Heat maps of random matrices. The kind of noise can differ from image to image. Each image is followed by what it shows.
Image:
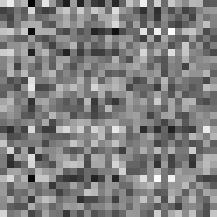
low rank plus noise
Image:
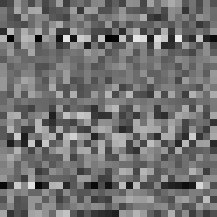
rows of uneven size
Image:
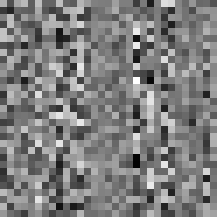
columns of uneven size
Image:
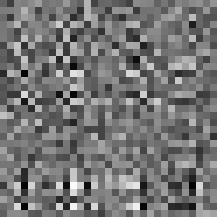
low rank plus noise
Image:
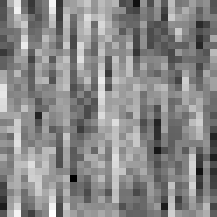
streaked along the columns
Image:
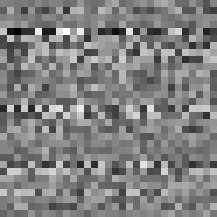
rows of uneven size
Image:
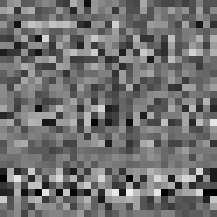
rows of uneven size
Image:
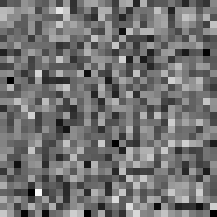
low rank plus noise
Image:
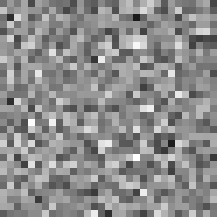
low rank plus noise
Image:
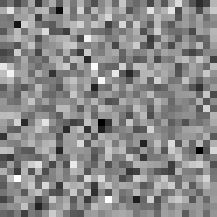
low rank plus noise
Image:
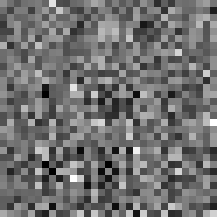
low rank plus noise
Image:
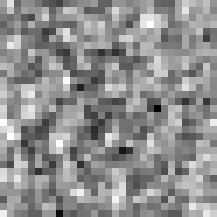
blotchy
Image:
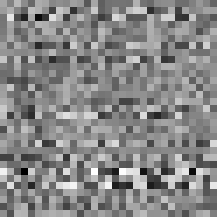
rows of uneven size
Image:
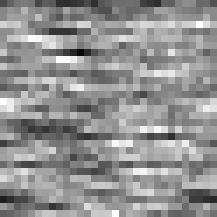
streaked along the rows
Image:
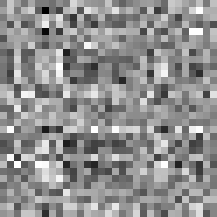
low rank plus noise
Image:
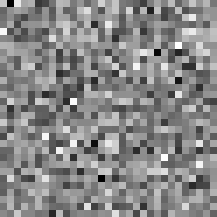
low rank plus noise
